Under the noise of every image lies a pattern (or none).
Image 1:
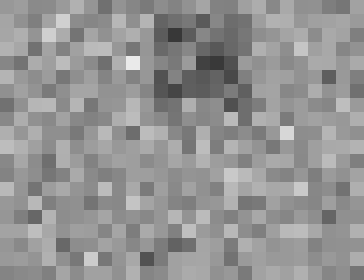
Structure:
one block
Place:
top middle
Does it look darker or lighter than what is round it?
darker
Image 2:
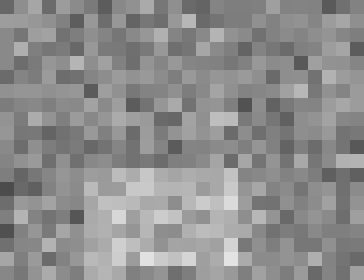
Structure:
one block
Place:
bottom middle
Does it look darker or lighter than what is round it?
lighter
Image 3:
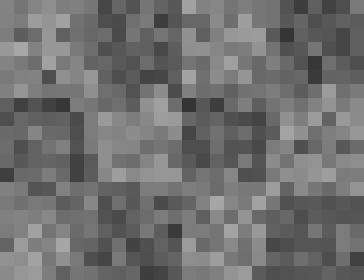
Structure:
a checkerboard
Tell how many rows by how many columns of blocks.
3 by 4
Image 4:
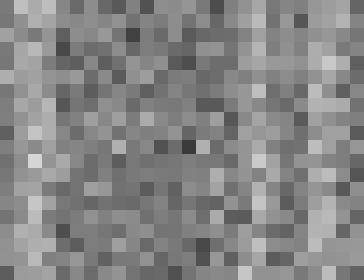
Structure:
bands of columns
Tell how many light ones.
3
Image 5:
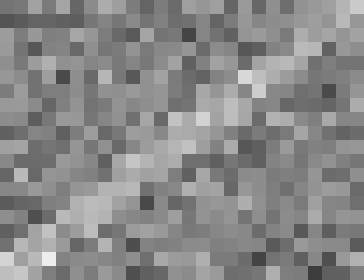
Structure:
a diagonal band
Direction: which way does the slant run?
bottom left to top right
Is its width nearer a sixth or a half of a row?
a sixth
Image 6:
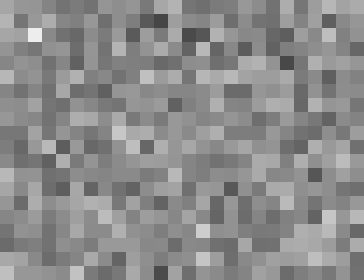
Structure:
only noise
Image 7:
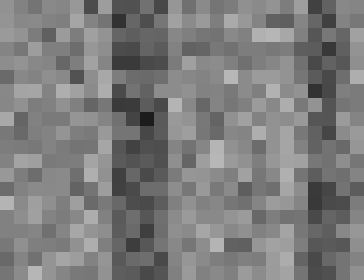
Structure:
bands of columns
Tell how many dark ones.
2
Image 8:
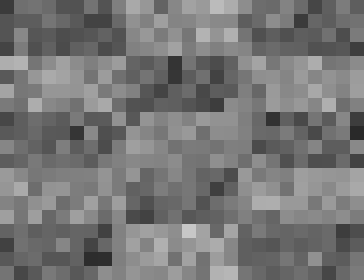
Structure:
a checkerboard
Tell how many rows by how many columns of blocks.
5 by 3
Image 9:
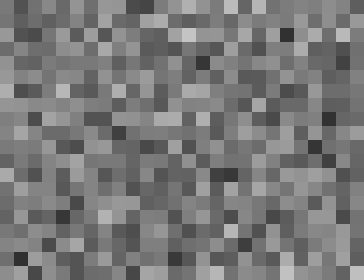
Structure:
only noise
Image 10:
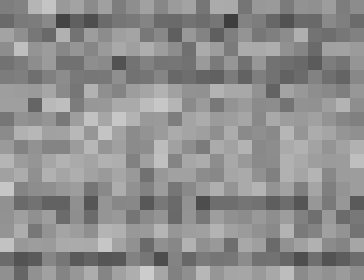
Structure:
bands of rows
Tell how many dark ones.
4
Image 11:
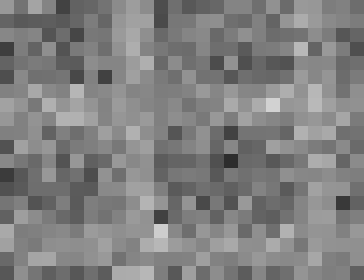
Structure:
bands of rows crossing bands of columns
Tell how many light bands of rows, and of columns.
2 and 2
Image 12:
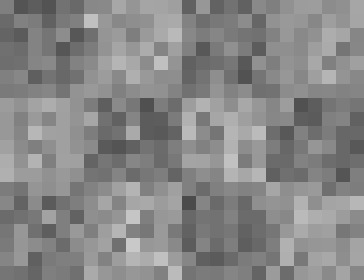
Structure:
a checkerboard
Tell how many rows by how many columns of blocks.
3 by 4
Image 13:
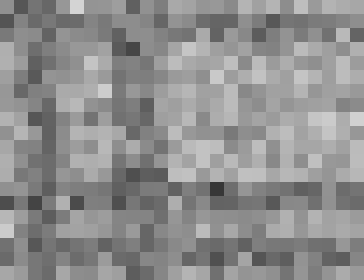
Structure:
bands of rows crossing bands of columns
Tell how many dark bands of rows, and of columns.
3 and 2
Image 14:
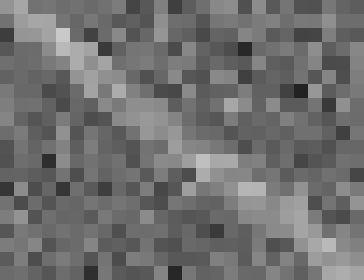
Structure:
a diagonal band
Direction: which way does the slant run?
top left to bottom right
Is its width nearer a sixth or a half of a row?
a sixth
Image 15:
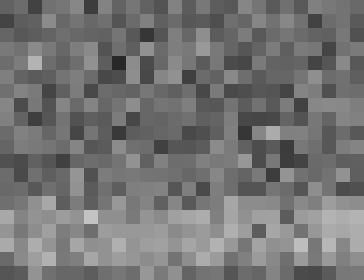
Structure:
one band of rows
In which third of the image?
bottom
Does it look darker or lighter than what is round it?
lighter
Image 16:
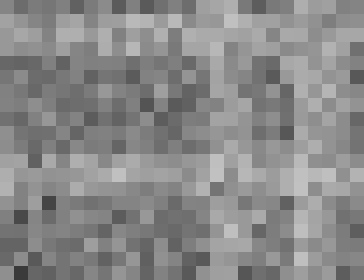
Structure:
bands of rows crossing bands of columns
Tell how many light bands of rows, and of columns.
2 and 2
